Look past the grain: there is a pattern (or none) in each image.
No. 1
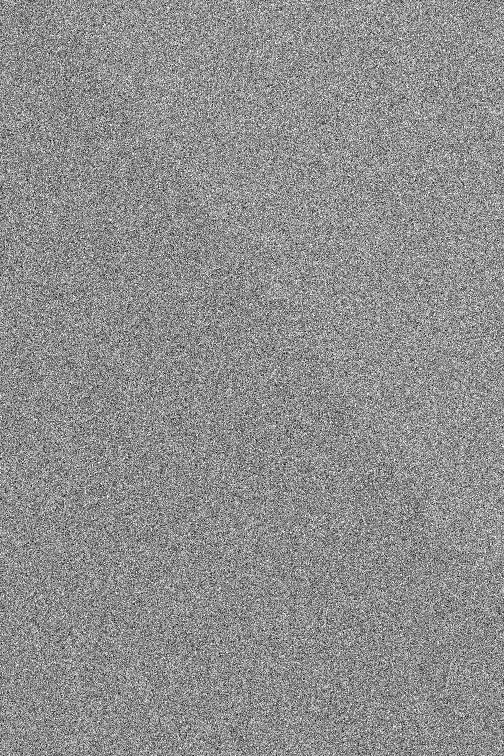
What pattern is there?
a sharp edge
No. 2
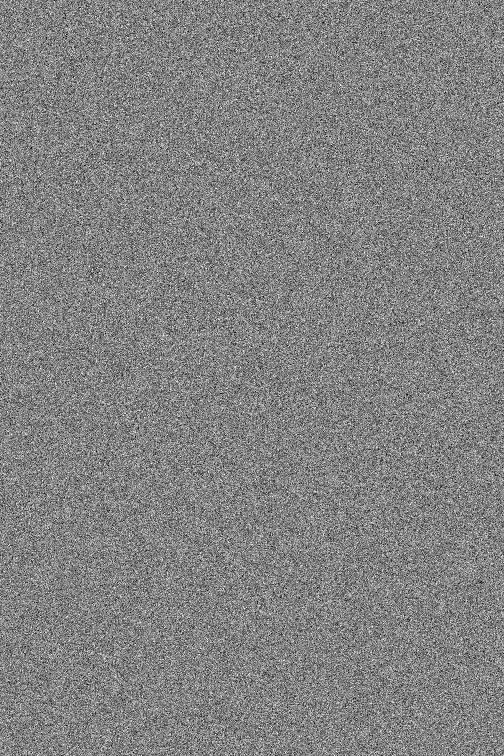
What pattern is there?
only noise
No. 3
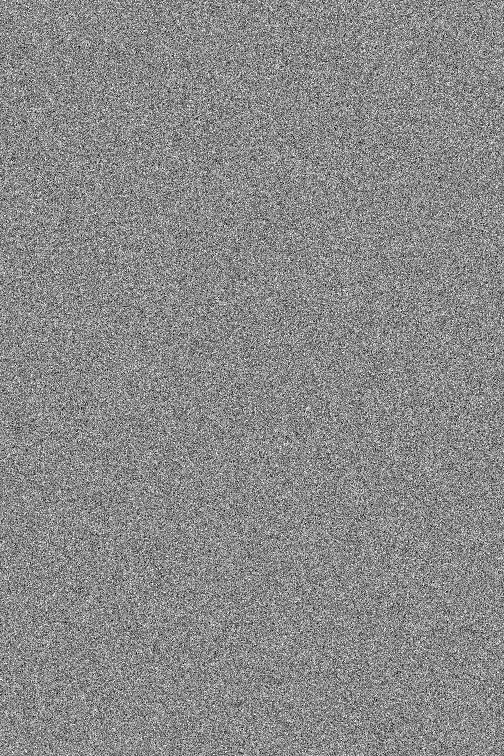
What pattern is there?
only noise
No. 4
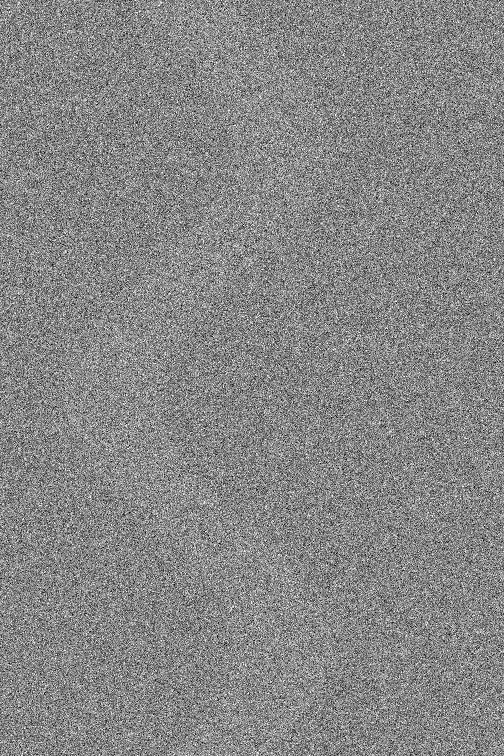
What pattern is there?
a wavy band
